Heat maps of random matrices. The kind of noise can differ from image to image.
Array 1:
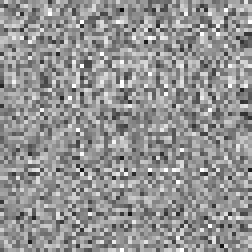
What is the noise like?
low rank plus noise
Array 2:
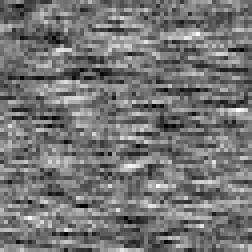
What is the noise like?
streaked along the rows
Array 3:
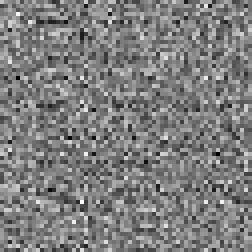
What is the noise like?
low rank plus noise
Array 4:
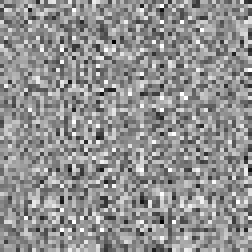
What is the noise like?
low rank plus noise
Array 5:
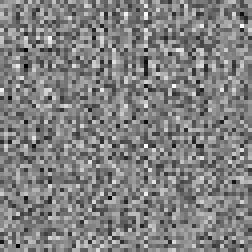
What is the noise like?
low rank plus noise
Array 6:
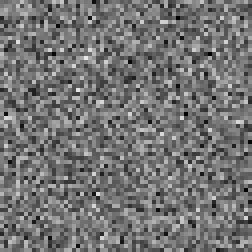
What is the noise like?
independent entries
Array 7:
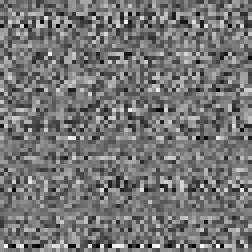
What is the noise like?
rows of uneven size
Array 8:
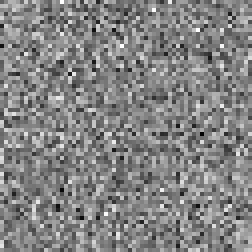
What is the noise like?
low rank plus noise
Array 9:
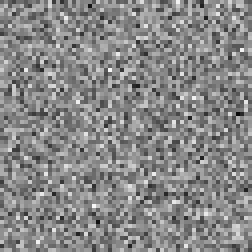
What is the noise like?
independent entries
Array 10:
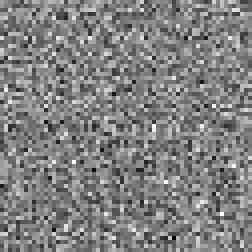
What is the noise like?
low rank plus noise
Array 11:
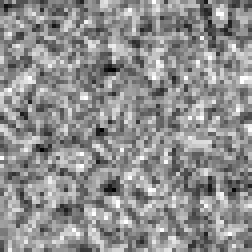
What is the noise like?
blotchy
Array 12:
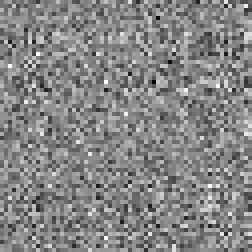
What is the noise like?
low rank plus noise
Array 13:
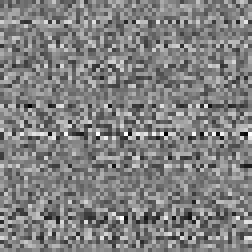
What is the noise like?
rows of uneven size
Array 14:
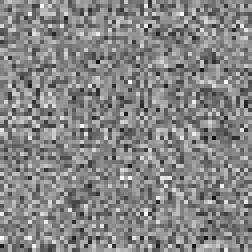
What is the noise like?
low rank plus noise
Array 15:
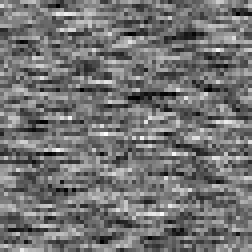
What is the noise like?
streaked along the rows
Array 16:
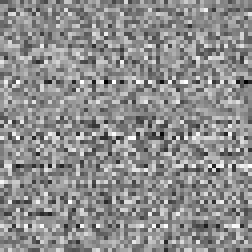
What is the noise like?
rows of uneven size
